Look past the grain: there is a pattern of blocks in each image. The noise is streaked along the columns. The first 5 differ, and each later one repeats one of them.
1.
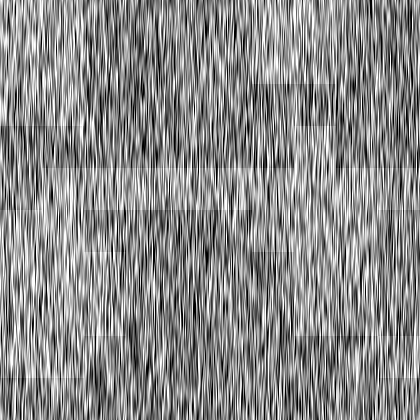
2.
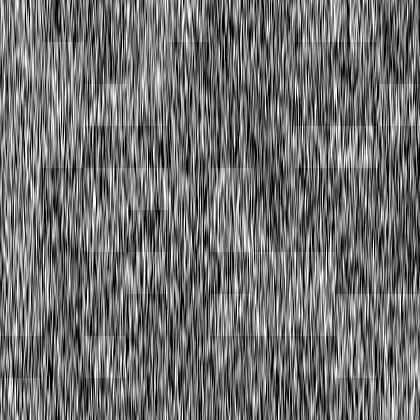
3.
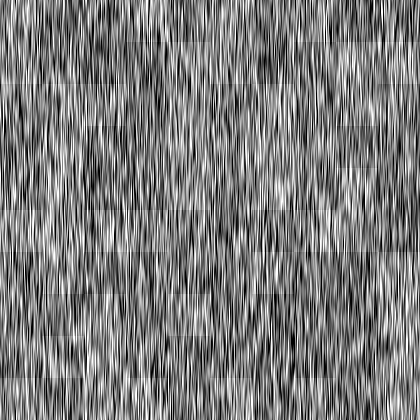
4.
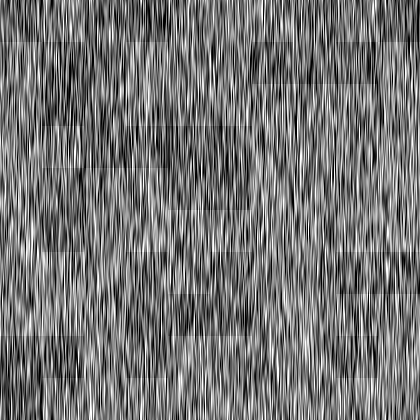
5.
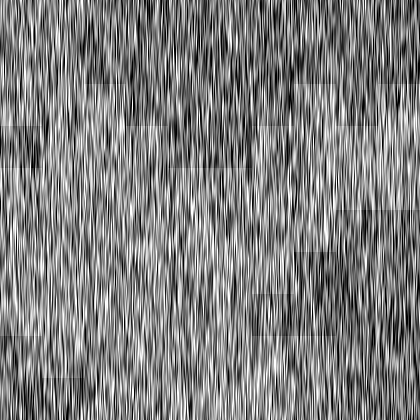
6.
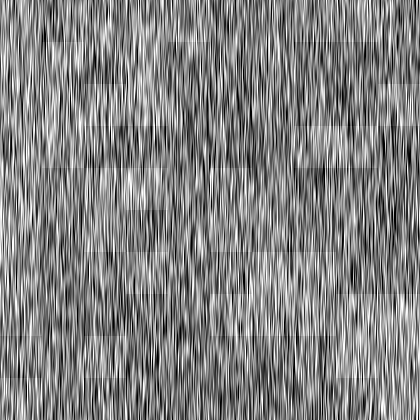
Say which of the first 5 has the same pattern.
2
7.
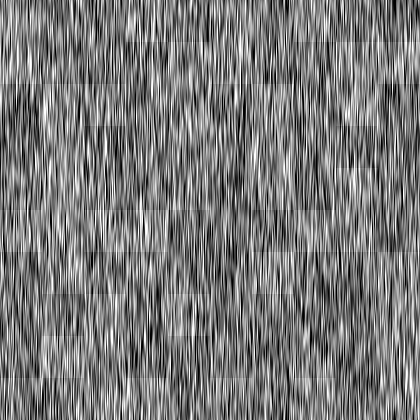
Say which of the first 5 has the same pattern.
3
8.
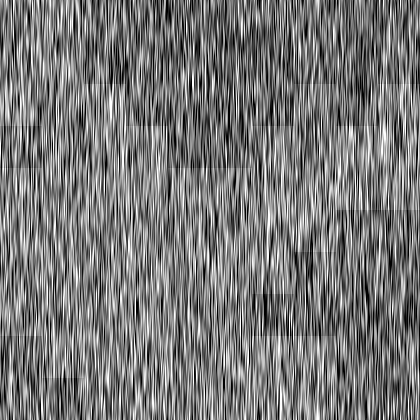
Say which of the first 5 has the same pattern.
5
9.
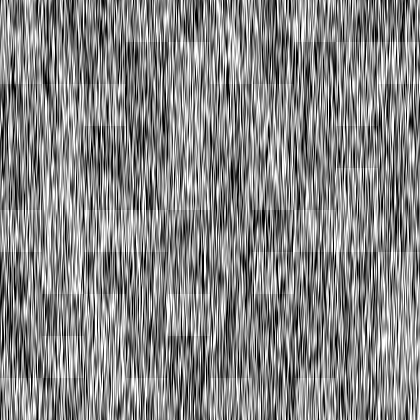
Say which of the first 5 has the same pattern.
3
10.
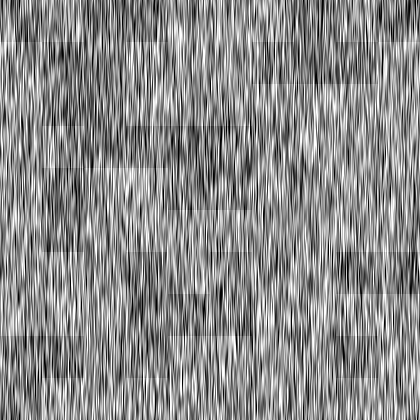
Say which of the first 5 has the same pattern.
4
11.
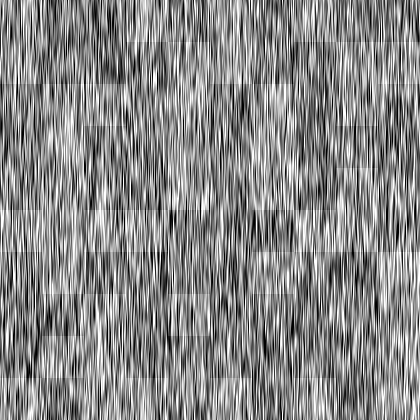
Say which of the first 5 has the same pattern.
3
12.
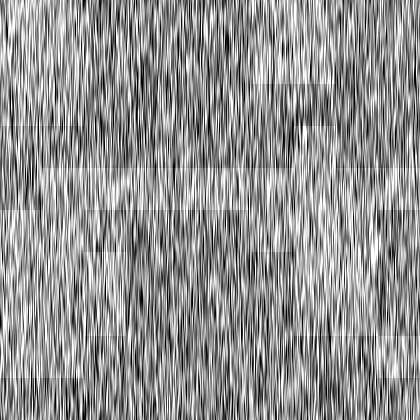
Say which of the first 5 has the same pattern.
1
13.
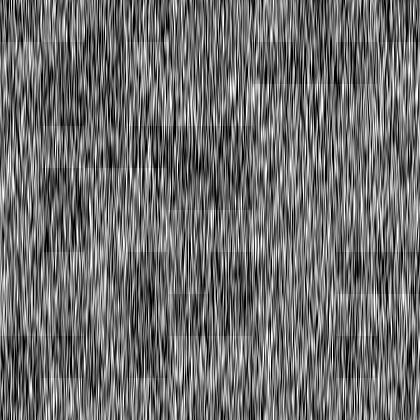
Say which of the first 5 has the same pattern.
4
